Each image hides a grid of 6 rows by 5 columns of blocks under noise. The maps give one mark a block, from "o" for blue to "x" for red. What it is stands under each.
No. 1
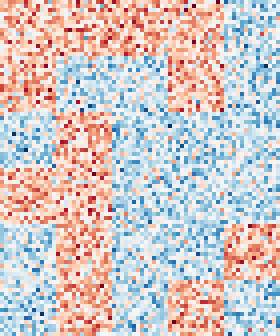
xxxxo
xooxo
oxooo
xxooo
oxoox
oxoxo
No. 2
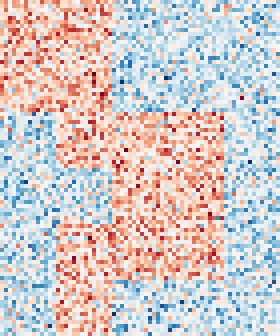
xxooo
xxooo
oxxxo
ooxxo
oxxxo
oxooo
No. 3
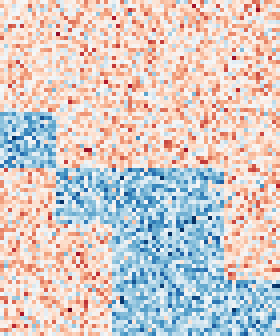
xxxxx
xxxxx
oxxxx
xooox
xxoox
xxooo
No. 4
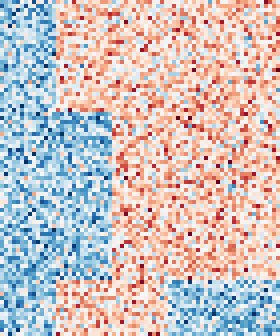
oxxxx
oxxxx
ooxxx
ooxxx
ooxxx
oxxoo
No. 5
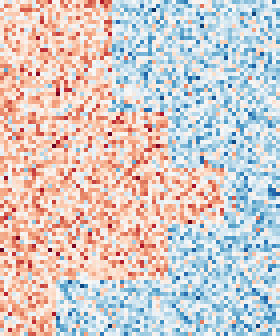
xxooo
xxooo
xxxoo
xxxxo
xxxoo
xoooo
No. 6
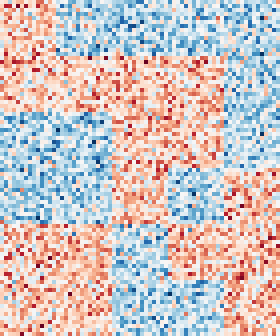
xoooo
xxxxo
ooxxo
ooxox
xxoxx
xxoox
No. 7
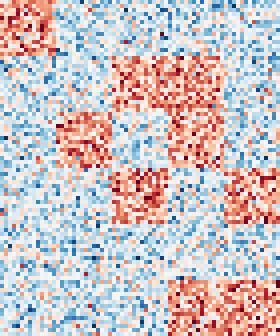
xoooo
ooxxo
oxoxo
ooxox
ooooo
oooxx
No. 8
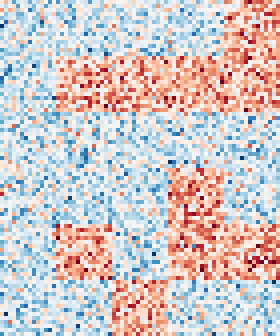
oooox
oxxxx
ooooo
oooxo
oxoxx
ooxoo
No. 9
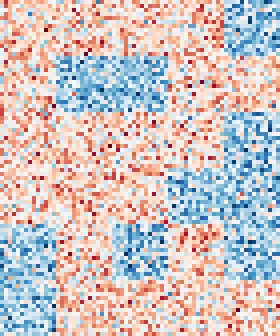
xxxxo
xooxx
xxxxo
xxxoo
oxoxo
oxxxx
